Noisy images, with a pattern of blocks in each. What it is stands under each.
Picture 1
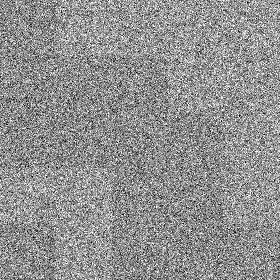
mirrored about the diagonal from the bottom left
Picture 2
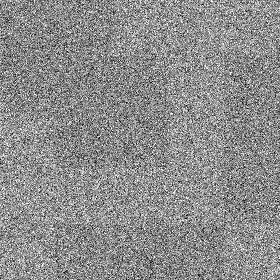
mirrored about the diagonal from the top left
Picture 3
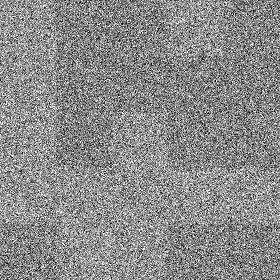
no symmetry
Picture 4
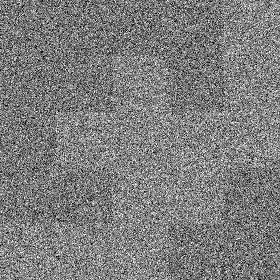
mirrored about the diagonal from the top left
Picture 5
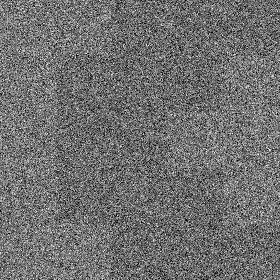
top and bottom mirror each other
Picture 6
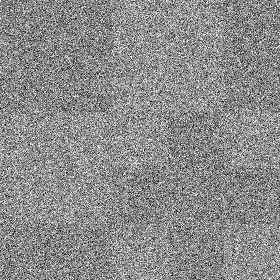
mirrored about the diagonal from the top left
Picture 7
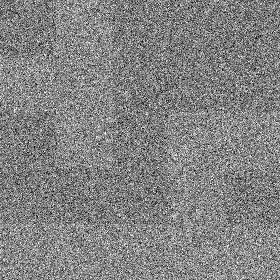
no symmetry
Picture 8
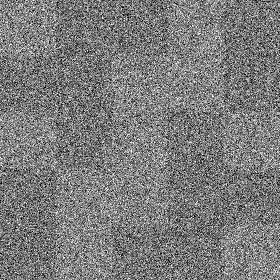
the same after a half turn
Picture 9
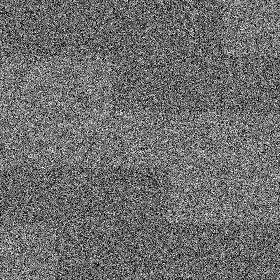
the same after a half turn
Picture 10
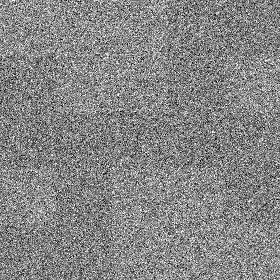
the same after a half turn
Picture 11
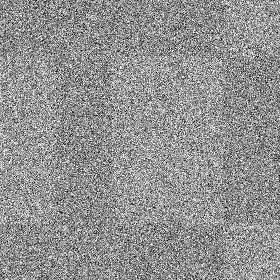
top and bottom mirror each other
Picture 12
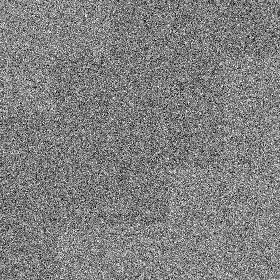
mirrored about the diagonal from the top left
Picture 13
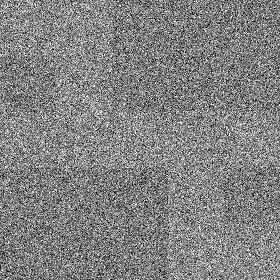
the same after a half turn
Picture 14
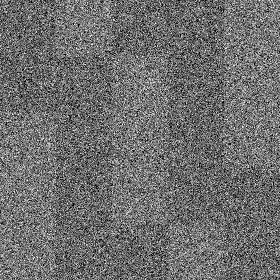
the same after a half turn
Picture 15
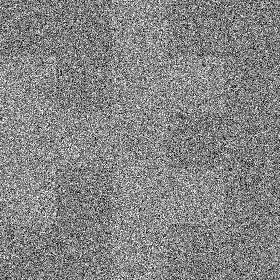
top and bottom mirror each other
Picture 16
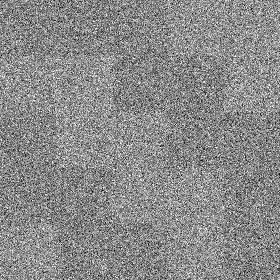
mirrored about the diagonal from the bottom left
